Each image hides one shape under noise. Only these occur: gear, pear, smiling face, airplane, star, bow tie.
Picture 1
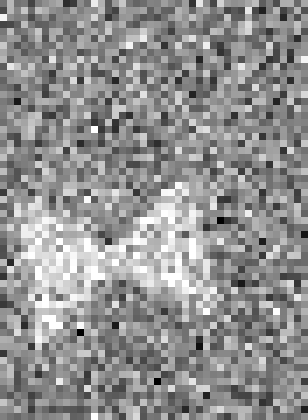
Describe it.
light bow tie
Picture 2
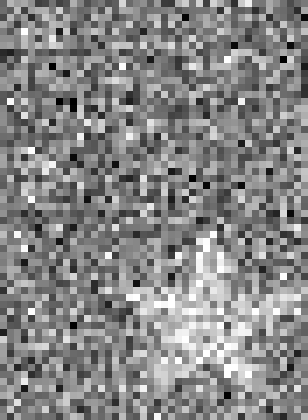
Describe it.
light star
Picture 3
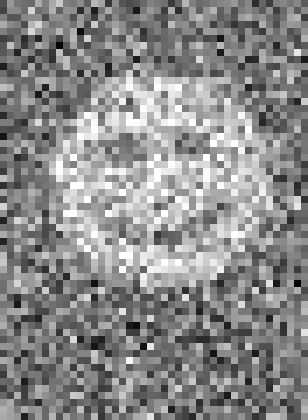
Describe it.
light smiling face
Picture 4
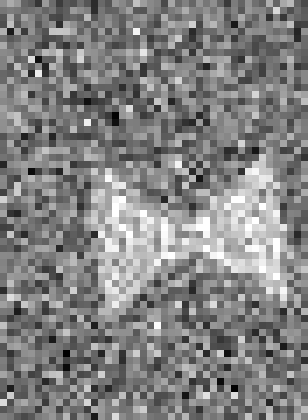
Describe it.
light bow tie
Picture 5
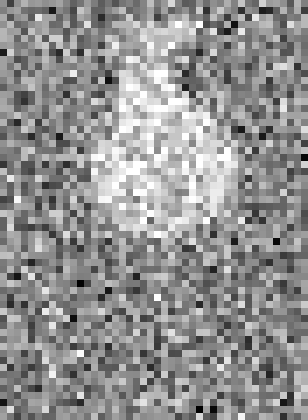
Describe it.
light pear
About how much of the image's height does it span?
half
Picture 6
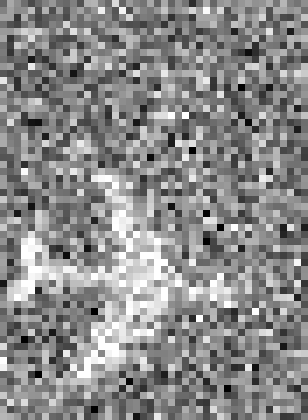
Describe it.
light airplane
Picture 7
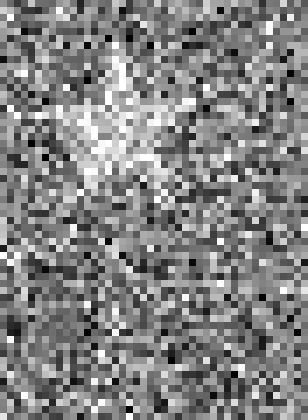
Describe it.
light star
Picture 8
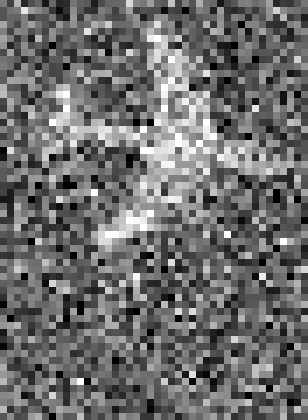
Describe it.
light airplane
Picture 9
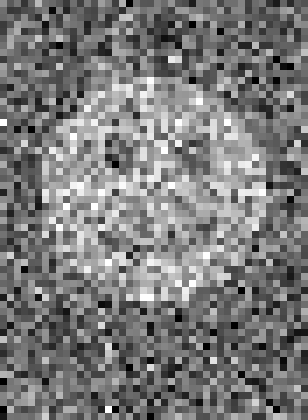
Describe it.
light smiling face
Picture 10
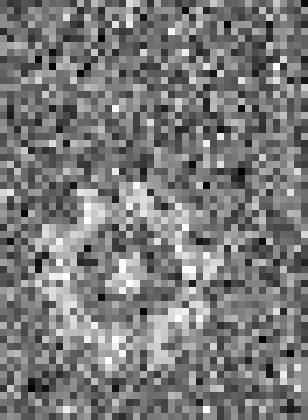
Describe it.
light gear
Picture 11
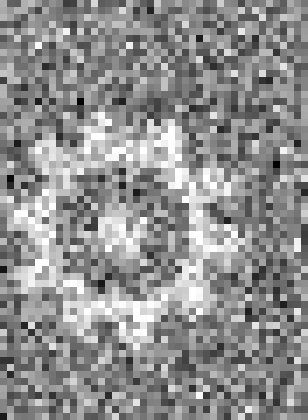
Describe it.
light gear
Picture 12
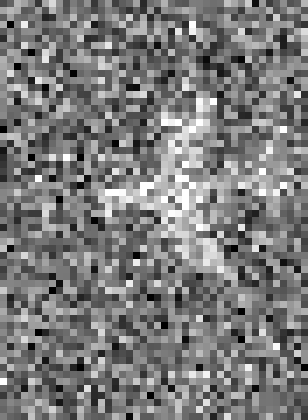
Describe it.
light airplane
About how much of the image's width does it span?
two thirds
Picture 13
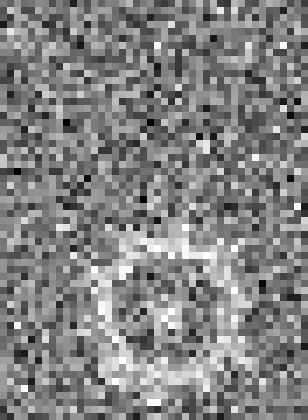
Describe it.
light gear
